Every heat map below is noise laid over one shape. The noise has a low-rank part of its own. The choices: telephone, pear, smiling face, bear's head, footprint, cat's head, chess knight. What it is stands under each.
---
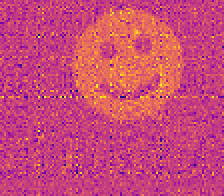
smiling face
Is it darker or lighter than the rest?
lighter
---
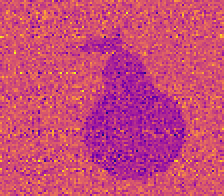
pear
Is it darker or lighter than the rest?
darker
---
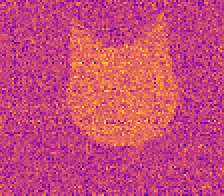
cat's head
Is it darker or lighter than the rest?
lighter
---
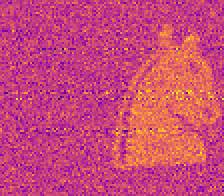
chess knight
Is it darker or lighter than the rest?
lighter
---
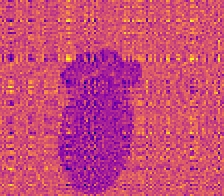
footprint
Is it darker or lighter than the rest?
darker
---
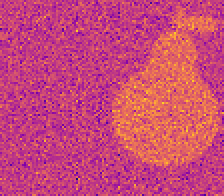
pear
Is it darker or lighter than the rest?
lighter
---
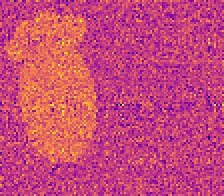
footprint
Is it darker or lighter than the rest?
lighter
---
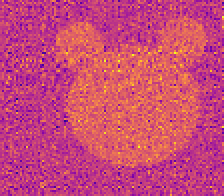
bear's head
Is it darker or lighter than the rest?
lighter
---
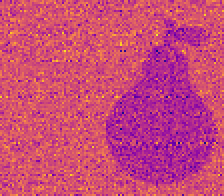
pear
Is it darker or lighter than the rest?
darker
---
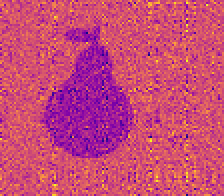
pear
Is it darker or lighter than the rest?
darker
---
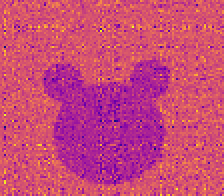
bear's head
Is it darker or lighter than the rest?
darker
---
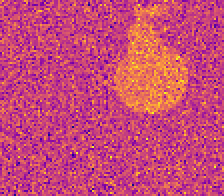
pear
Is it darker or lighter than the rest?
lighter
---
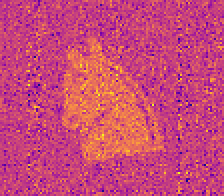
chess knight
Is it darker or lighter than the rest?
lighter
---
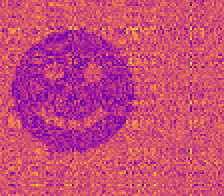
smiling face
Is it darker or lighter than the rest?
darker
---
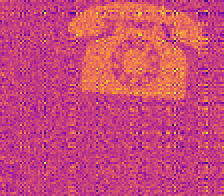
telephone
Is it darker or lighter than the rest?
lighter
